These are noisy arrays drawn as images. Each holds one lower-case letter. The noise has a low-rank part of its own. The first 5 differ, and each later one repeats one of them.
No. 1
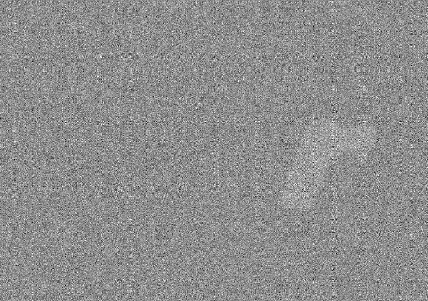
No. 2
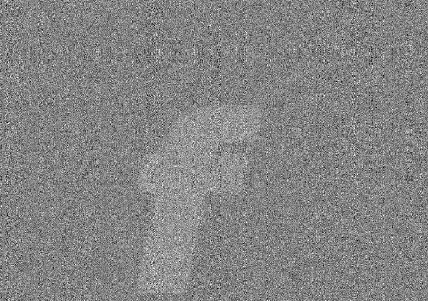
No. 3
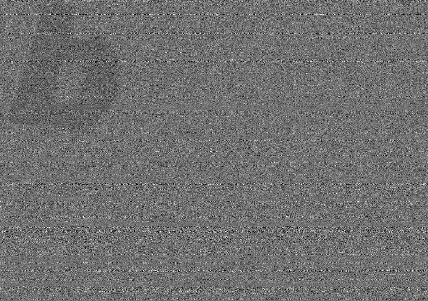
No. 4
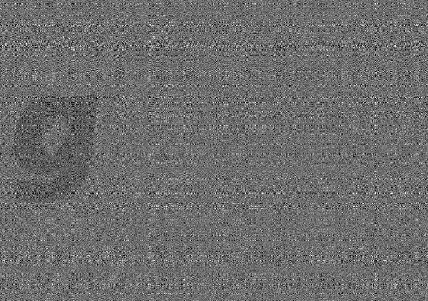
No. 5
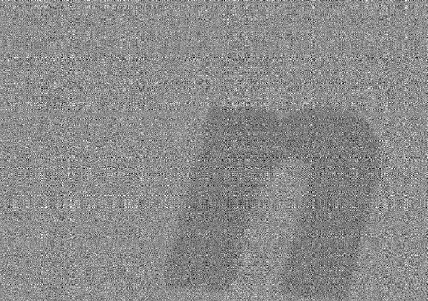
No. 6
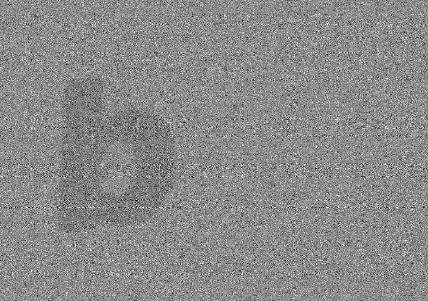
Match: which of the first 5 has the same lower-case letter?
3
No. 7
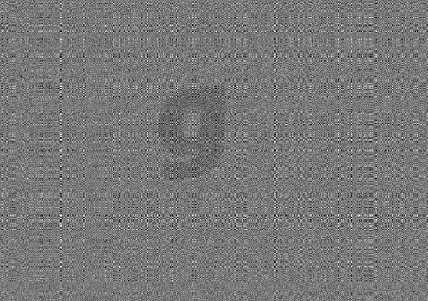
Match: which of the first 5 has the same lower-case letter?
4
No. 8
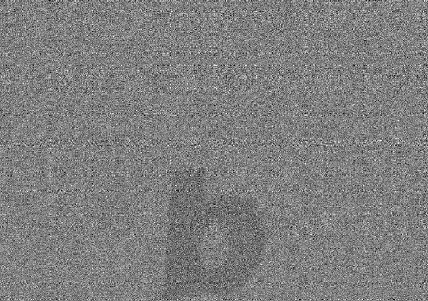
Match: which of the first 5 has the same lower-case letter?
3
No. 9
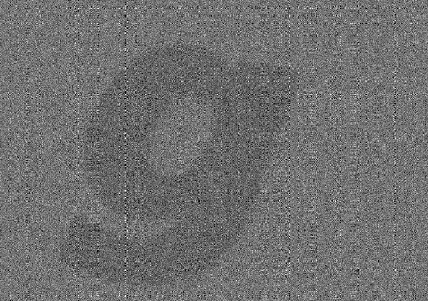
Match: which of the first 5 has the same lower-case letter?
4
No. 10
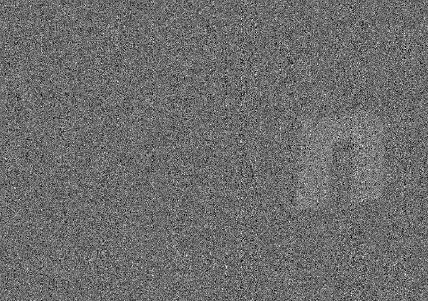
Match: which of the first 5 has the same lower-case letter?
5
